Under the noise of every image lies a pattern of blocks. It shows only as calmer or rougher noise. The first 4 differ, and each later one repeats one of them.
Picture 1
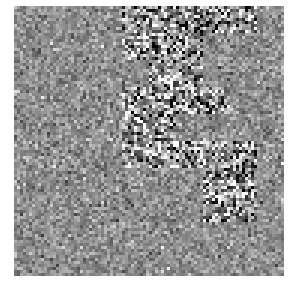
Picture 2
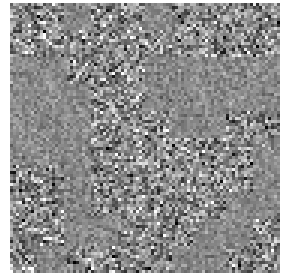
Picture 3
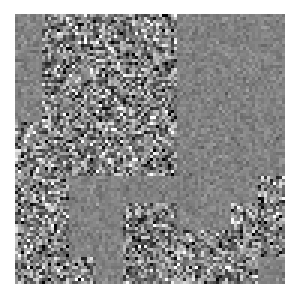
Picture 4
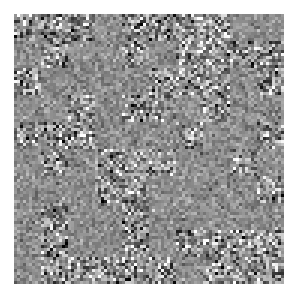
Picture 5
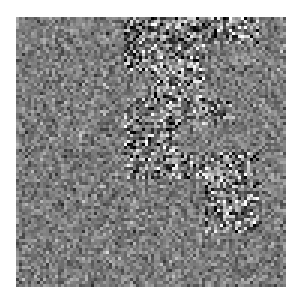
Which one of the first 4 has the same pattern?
1
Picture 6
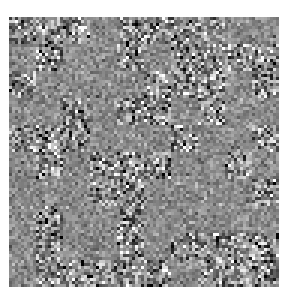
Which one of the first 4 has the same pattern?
4
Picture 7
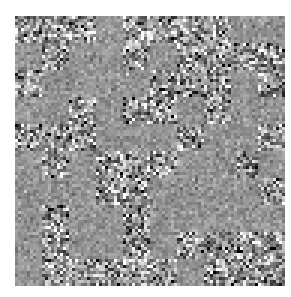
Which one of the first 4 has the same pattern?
4
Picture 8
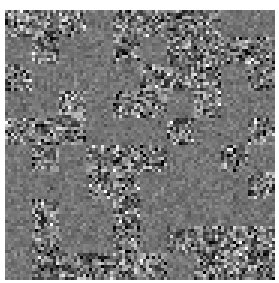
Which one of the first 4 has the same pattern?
4
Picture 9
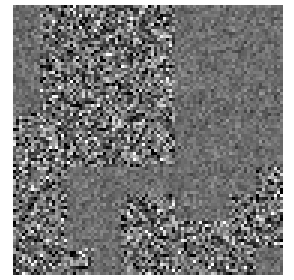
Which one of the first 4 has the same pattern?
3
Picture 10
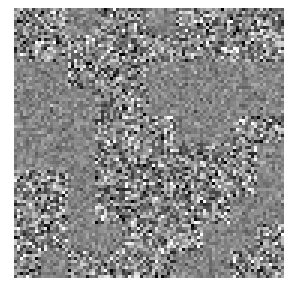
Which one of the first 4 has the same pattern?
2
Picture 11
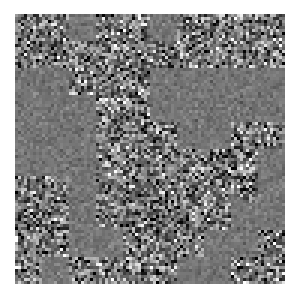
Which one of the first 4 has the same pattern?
2
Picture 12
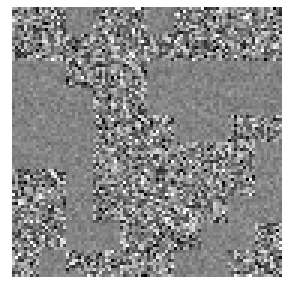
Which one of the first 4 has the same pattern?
2
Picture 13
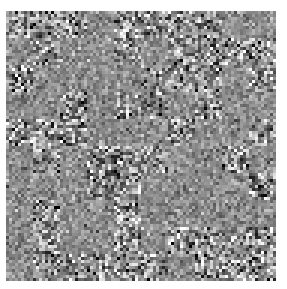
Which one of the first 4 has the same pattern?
4
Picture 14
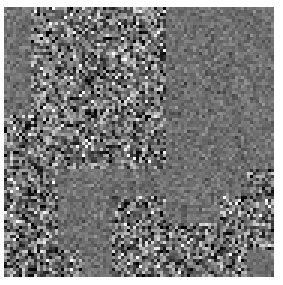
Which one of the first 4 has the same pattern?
3
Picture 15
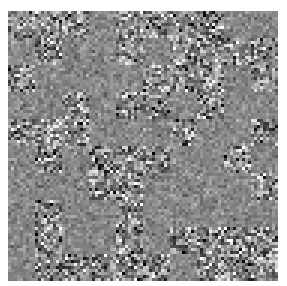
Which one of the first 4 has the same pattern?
4
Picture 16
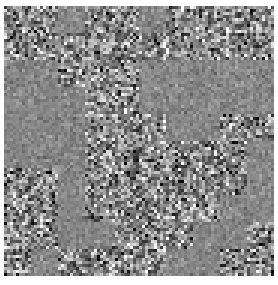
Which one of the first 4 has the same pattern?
2
